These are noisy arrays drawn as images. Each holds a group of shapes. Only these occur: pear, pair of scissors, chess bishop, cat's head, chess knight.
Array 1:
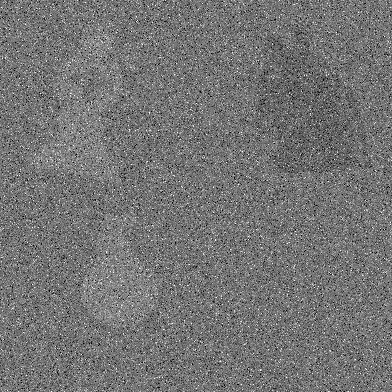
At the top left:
chess bishop
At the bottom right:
nothing
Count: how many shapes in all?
3
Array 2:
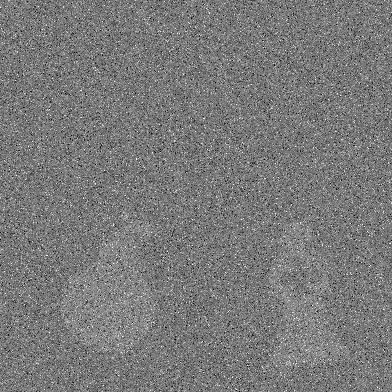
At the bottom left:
pear
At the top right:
nothing
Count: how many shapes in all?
2
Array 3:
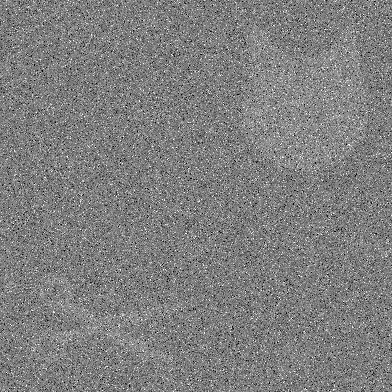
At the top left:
nothing
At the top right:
cat's head
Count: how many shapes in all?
2
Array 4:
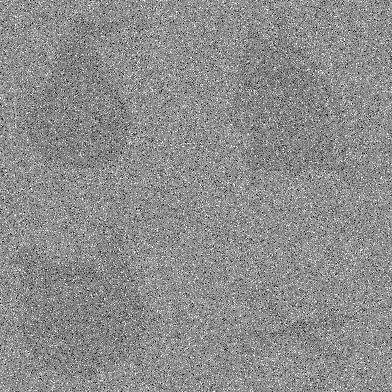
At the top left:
pear
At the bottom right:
pair of scissors
